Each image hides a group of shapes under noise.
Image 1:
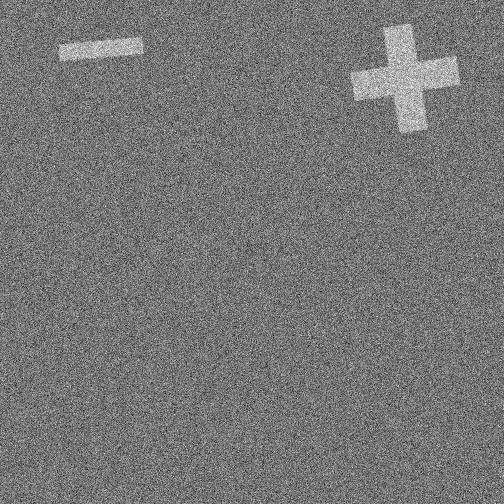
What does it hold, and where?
top left: bar; top right: cross
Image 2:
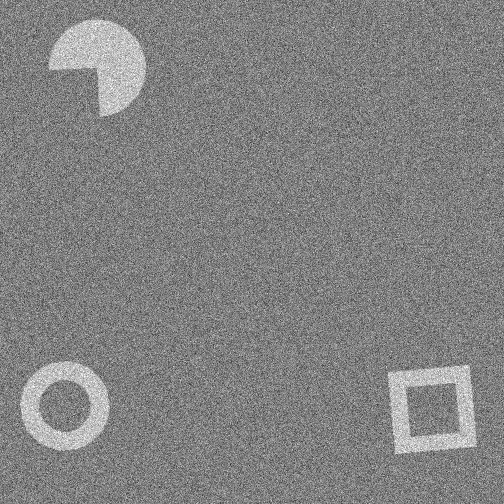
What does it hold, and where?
top left: disc with a wedge cut out; bottom left: ring; bottom right: square frame
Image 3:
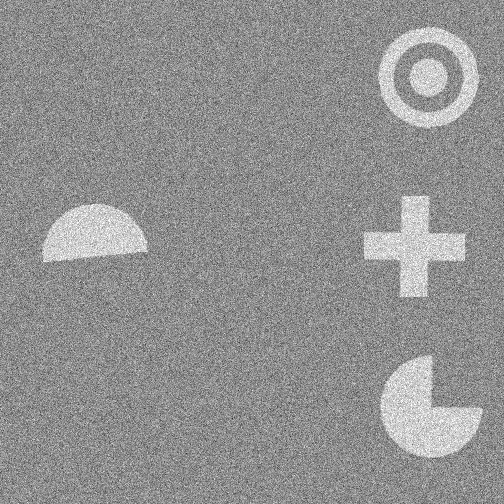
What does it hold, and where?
top right: bullseye; middle left: half disc; middle right: cross; bottom right: disc with a wedge cut out
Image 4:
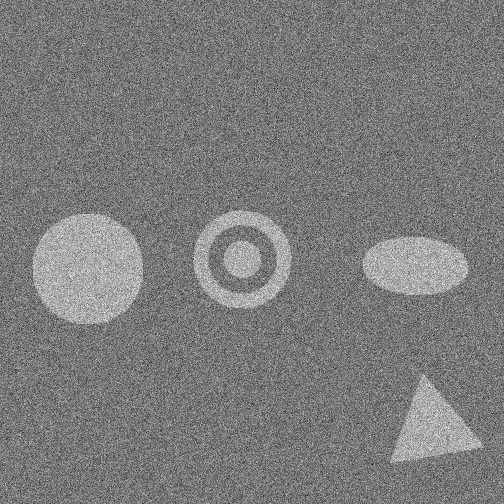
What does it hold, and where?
middle left: disc; centre: bullseye; middle right: ellipse; bottom right: triangle
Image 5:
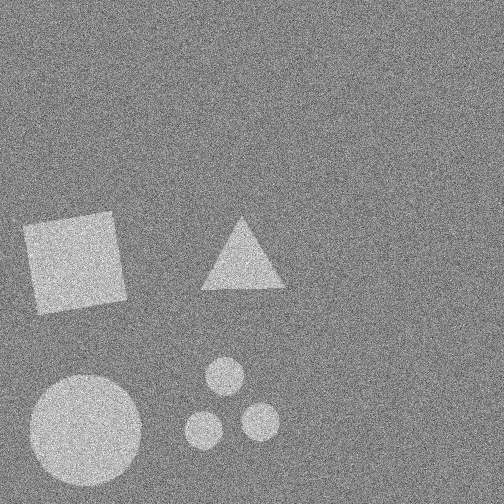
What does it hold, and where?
middle left: square; centre: triangle; bottom left: disc; bottom middle: three dots
